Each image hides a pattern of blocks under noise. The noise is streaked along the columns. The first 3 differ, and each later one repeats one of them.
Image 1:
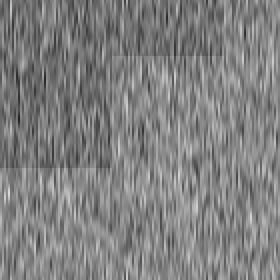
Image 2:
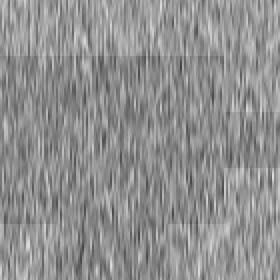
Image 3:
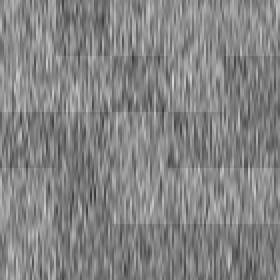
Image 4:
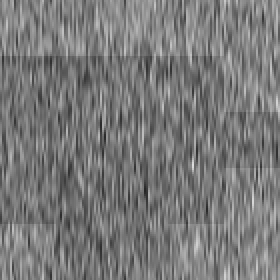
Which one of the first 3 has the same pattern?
2
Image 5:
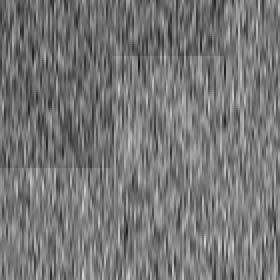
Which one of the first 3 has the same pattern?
1
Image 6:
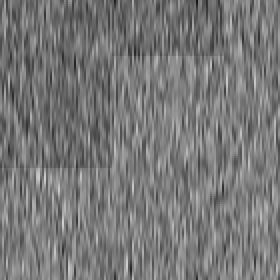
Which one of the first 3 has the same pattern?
1
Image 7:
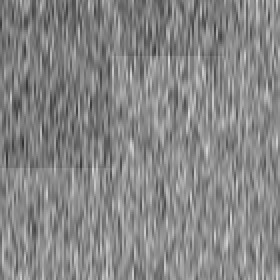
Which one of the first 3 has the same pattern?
1
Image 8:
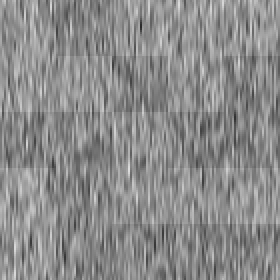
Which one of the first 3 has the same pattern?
3
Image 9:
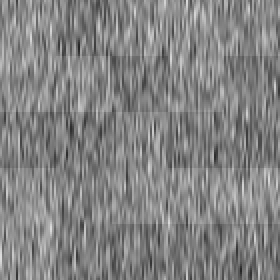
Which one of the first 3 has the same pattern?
3
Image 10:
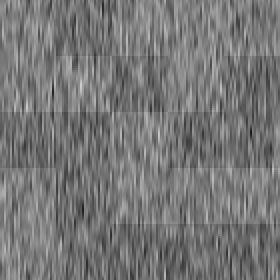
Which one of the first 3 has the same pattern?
3
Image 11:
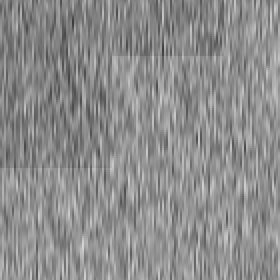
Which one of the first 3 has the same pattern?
1
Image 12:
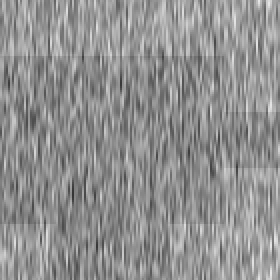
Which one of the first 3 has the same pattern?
2
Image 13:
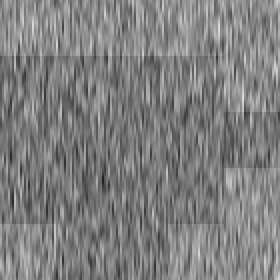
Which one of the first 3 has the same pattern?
2
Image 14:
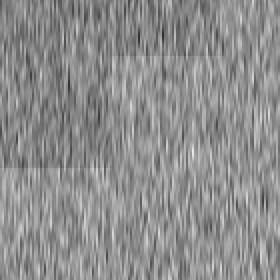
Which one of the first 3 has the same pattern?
1
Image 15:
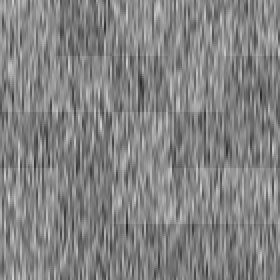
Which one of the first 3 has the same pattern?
3
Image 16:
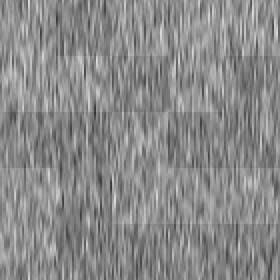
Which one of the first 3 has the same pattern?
3
